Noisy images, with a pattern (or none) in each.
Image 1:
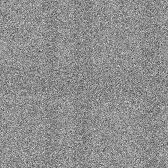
bands of rows crossing bands of columns
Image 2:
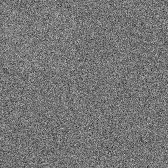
one block
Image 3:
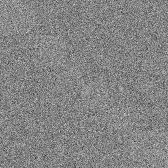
blocks along the diagonal
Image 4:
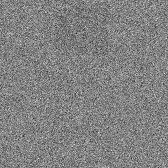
one block
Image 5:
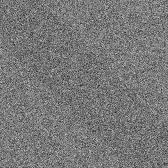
a diagonal band
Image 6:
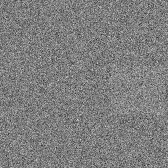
one block
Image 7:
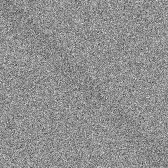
a diagonal band
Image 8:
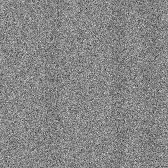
bands of columns
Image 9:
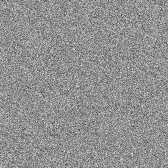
only noise
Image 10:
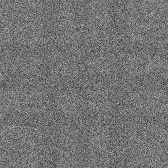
bands of rows crossing bands of columns
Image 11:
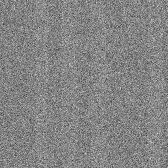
bands of columns
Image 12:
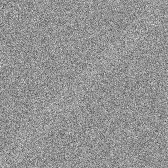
a diagonal band
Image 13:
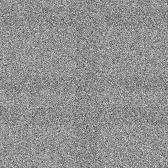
bands of rows crossing bands of columns
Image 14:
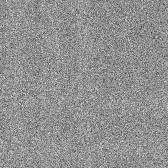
bands of rows crossing bands of columns
